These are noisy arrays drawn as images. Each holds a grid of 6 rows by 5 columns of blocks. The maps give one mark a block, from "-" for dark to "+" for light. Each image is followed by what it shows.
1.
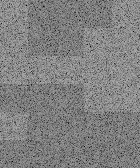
+ - - - +
+ - - + +
+ + + + +
- - - + +
+ - - - -
- - - - -
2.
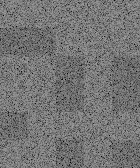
+ + + + +
- - + + +
+ + - + -
+ + - + -
- + + + +
+ + - + -
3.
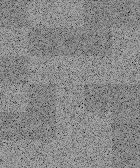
- + + - -
+ - - - +
- + + + +
+ - + - -
- - + + -
+ + + + -
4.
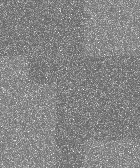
- - - + +
- - - + +
+ - - - -
+ + - - -
+ + - - -
+ + - + +
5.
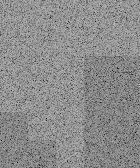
+ + + + +
+ + + + +
+ + + - -
+ + + - -
- + + - -
- - + - -
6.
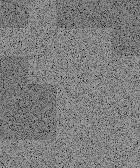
- + - - -
+ + + + -
- + + + +
- - + + +
- - + + +
+ + + + +
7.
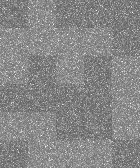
- + - - -
+ + + + -
+ - + - +
- - - - +
+ + - - +
- + + + -
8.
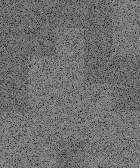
- - - - +
- - + - +
- + + - -
- + + + -
+ + + + +
+ + - + +
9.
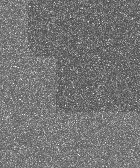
+ - - - -
+ - - - -
+ + - - -
+ + - - -
+ + + + +
+ + + + +
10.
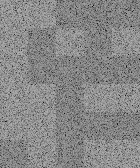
+ + - - -
+ - + - +
+ - - - -
+ + - + +
+ + - - -
- + - + +
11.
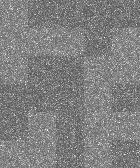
+ - - - -
+ + + - +
+ - - + +
- - - + -
- + - + +
+ + - + -
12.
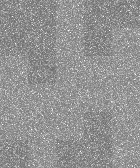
- - + - -
- - + - +
+ - + + +
+ + + + +
+ + + - +
- + - - +
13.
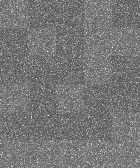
+ - - + -
- + - + +
- - - + -
+ - + - -
- - - - +
+ + + + +
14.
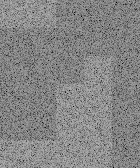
+ + - - -
- - - - -
- - - + -
- - + + -
- - + + -
+ + + + -
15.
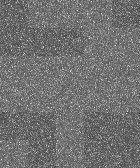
- + + + -
- - - + +
+ + + + +
+ + + + +
- - + - -
+ - + - -
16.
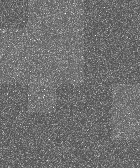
- + + - -
+ + + - -
+ + + - -
- + - - +
- - - - +
- - - - -
